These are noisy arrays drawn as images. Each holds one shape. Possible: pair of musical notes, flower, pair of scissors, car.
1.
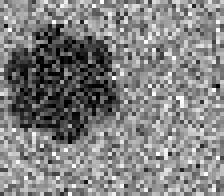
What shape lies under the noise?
flower
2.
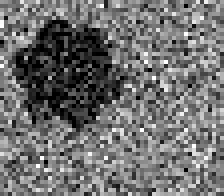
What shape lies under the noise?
flower
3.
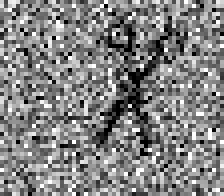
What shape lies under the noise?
pair of scissors
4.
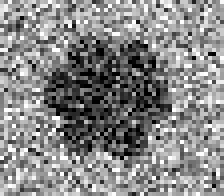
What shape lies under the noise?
flower
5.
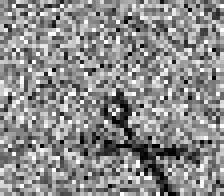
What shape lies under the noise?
pair of scissors
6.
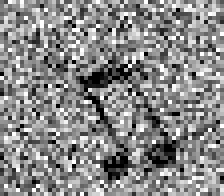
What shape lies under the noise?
pair of musical notes
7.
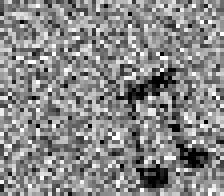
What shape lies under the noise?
pair of musical notes
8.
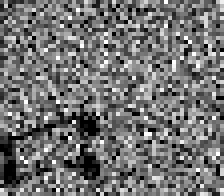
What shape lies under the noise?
pair of musical notes
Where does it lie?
bottom left
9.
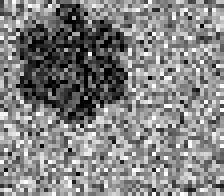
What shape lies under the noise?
flower
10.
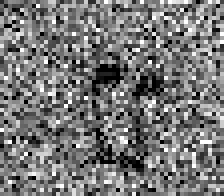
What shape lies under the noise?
pair of musical notes
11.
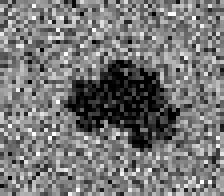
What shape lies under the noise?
car
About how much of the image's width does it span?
half
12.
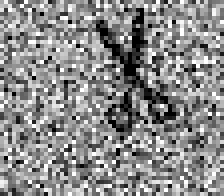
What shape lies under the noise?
pair of scissors
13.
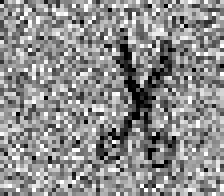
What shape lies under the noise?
pair of scissors
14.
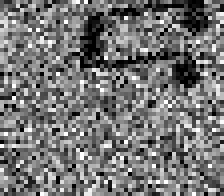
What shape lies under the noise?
pair of musical notes
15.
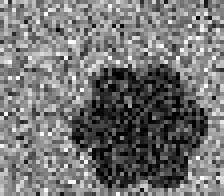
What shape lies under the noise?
flower
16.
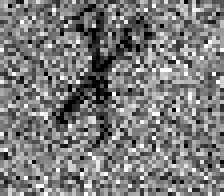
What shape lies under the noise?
pair of scissors
